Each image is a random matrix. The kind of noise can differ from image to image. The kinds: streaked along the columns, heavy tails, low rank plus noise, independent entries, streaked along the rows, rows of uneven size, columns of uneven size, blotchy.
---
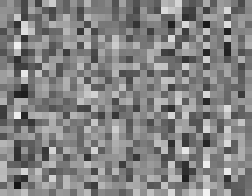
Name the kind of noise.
columns of uneven size
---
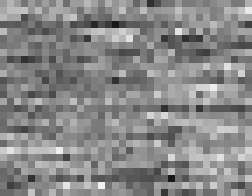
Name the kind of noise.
streaked along the rows
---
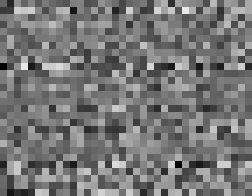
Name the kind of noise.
rows of uneven size
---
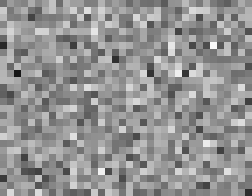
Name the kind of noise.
independent entries
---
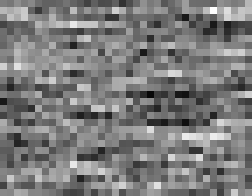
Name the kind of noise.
streaked along the rows
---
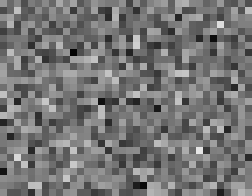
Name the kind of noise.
independent entries
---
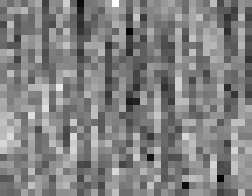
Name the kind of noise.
streaked along the columns
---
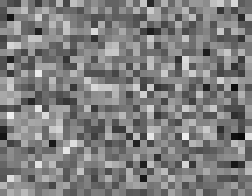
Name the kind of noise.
low rank plus noise
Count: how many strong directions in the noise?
two
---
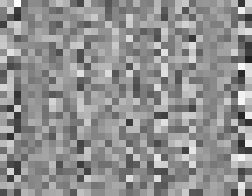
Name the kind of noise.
columns of uneven size
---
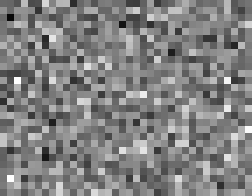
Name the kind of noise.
independent entries
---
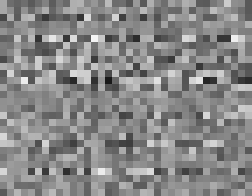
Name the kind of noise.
rows of uneven size
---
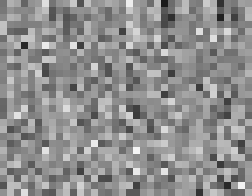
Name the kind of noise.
low rank plus noise
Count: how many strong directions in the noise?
three or four
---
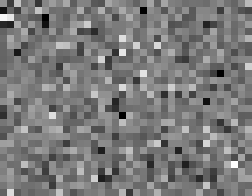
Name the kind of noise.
heavy tails
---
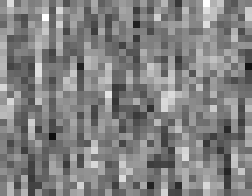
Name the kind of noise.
streaked along the columns
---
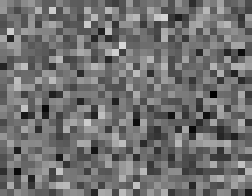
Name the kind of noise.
independent entries
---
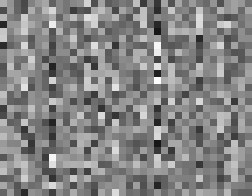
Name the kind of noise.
columns of uneven size
